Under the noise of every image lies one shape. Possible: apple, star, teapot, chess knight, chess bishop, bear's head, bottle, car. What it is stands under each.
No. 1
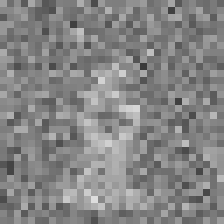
chess bishop
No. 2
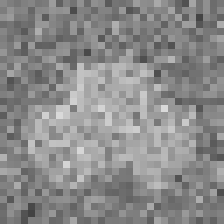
car
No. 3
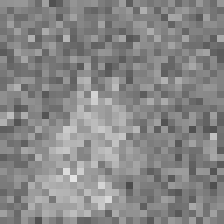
chess knight
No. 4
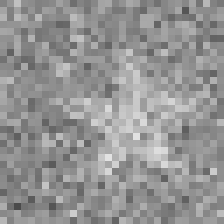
star
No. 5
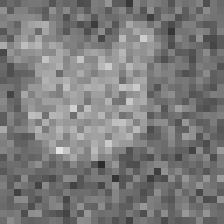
bear's head
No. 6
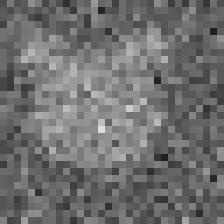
bear's head
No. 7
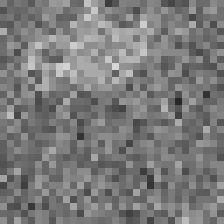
teapot
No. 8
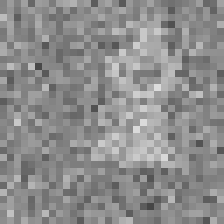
chess bishop
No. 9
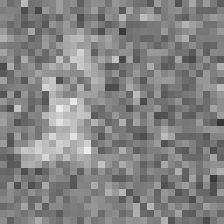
chess bishop
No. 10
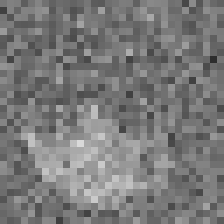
teapot
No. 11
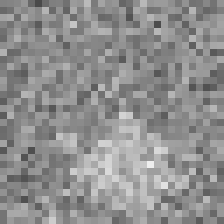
teapot
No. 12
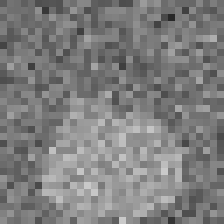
apple
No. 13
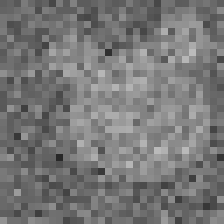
bear's head
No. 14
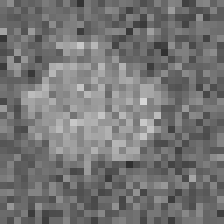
apple
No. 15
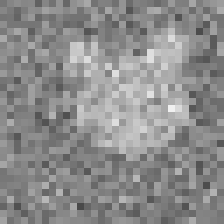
bear's head
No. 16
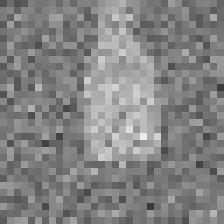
bottle
